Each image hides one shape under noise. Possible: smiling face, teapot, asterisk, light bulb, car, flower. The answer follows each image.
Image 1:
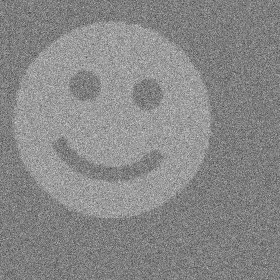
smiling face
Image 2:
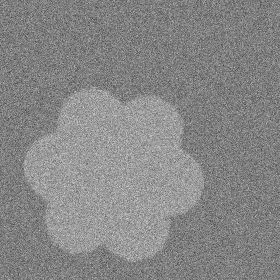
flower
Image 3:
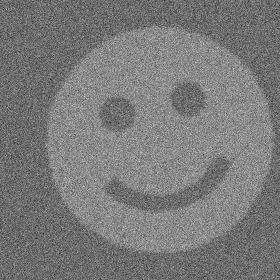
smiling face
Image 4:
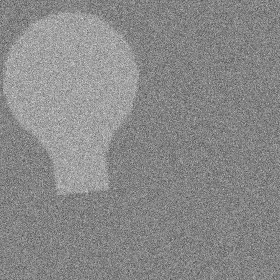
light bulb
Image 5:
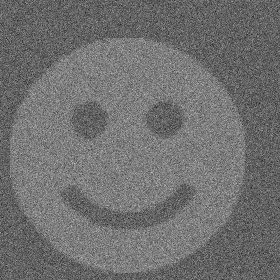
smiling face
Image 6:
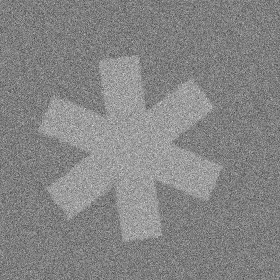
asterisk
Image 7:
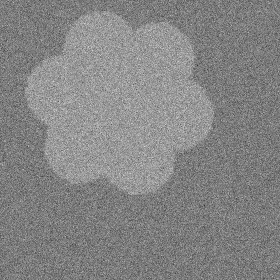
flower
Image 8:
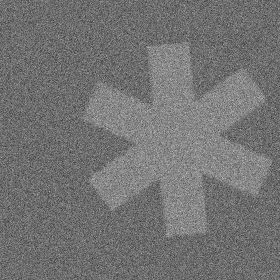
asterisk
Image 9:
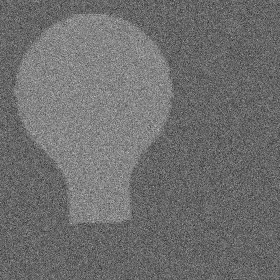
light bulb
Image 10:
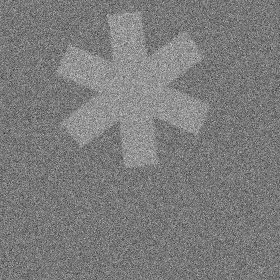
asterisk
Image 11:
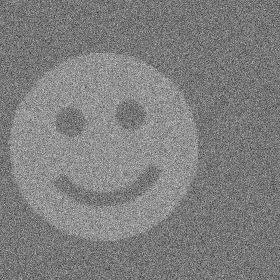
smiling face
